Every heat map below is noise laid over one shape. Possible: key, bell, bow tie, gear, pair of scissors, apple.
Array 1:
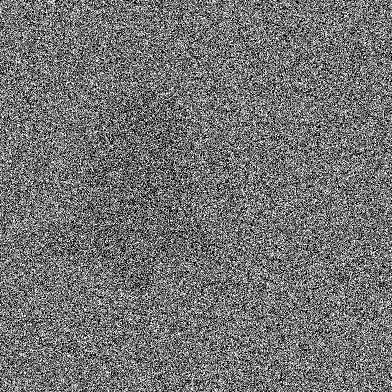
bell
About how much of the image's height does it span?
half
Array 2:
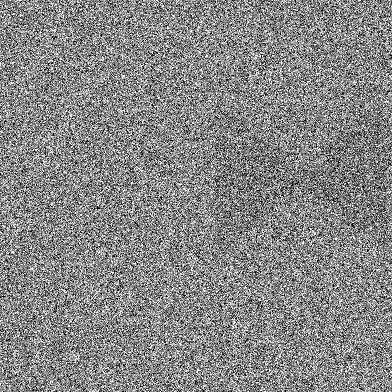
bow tie
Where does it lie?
middle right
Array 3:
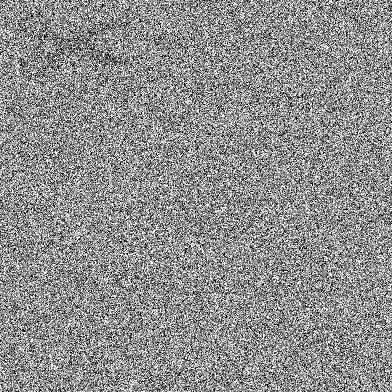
pair of scissors
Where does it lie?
top left
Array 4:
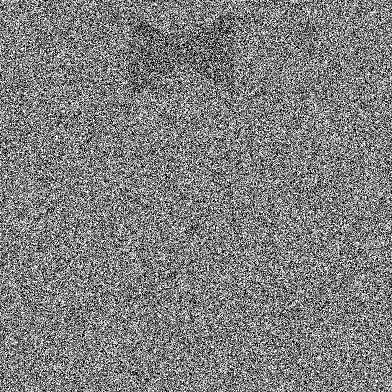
bow tie
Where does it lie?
top middle
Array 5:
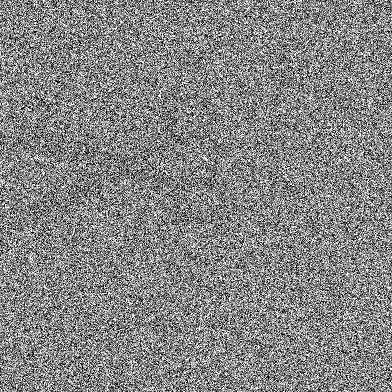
pair of scissors
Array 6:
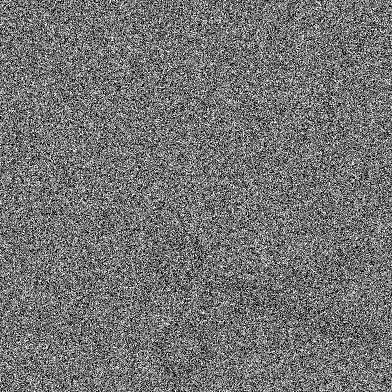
pair of scissors
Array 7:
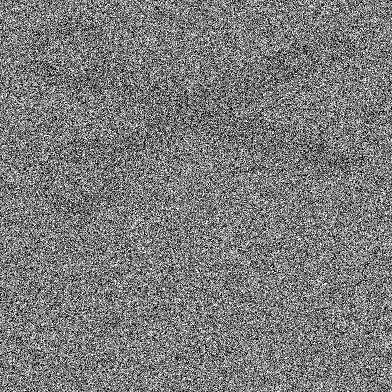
pair of scissors
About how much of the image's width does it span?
nearly all
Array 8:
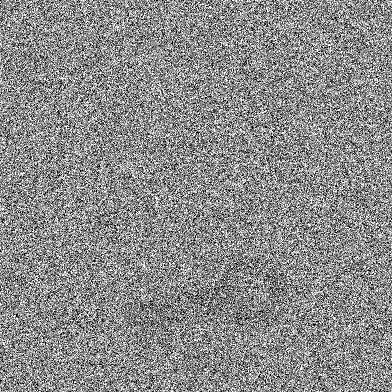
key
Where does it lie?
bottom middle
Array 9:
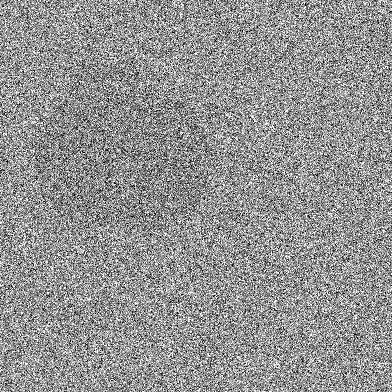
apple
